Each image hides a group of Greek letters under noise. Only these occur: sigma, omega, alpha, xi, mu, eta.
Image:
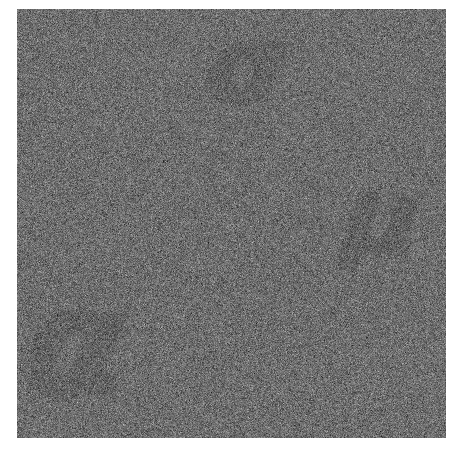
top middle: dark sigma; middle right: dark mu; bottom left: dark alpha
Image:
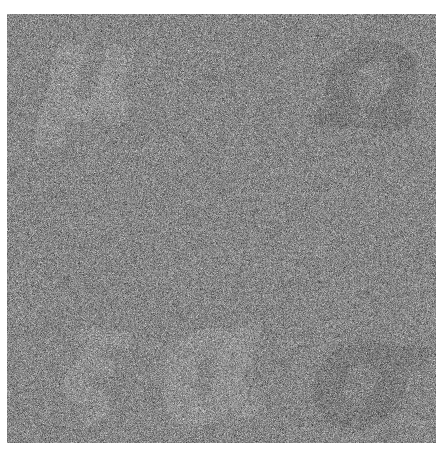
top left: light mu; top right: dark omega; bottom left: light xi; bottom middle: light alpha; bottom right: dark sigma
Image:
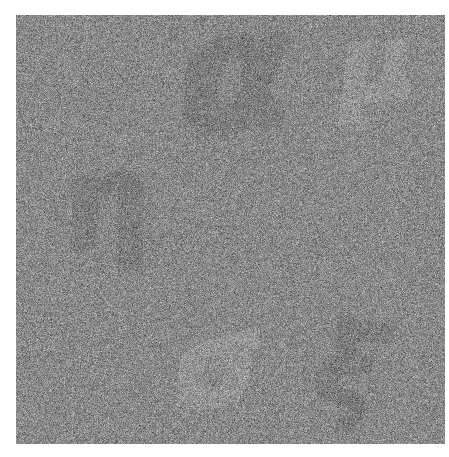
top middle: dark alpha; top right: light mu; middle left: dark eta; bottom middle: light sigma; bottom right: dark xi
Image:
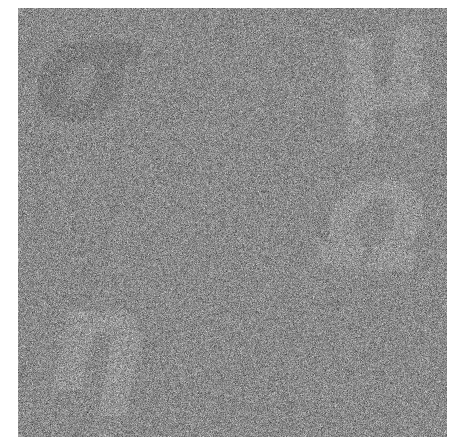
top left: dark sigma; top right: light mu; middle right: light omega; bottom left: light eta
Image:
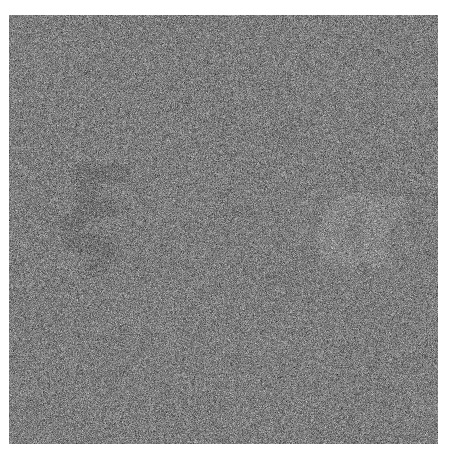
middle left: dark xi; middle right: light alpha
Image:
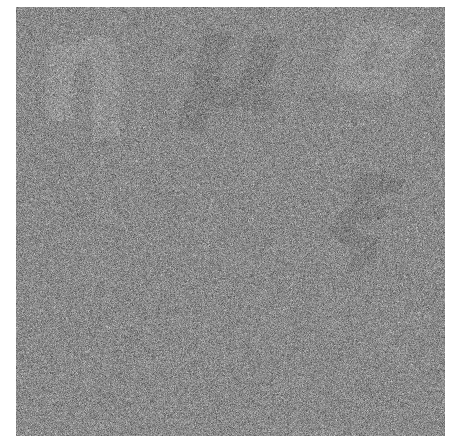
top left: light eta; top middle: dark mu; top right: light alpha; middle right: dark xi
